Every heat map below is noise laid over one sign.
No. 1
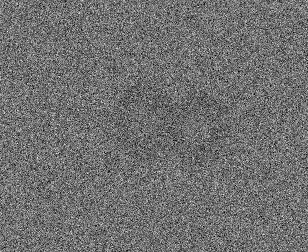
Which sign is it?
infinity sign
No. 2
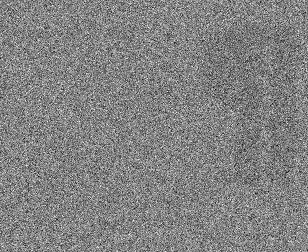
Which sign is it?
pilcrow
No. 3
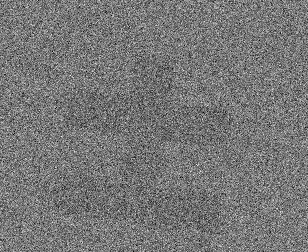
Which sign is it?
plus-minus sign
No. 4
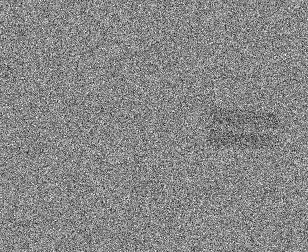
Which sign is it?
equals sign
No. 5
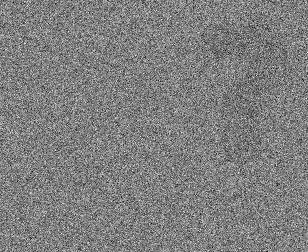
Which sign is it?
question mark
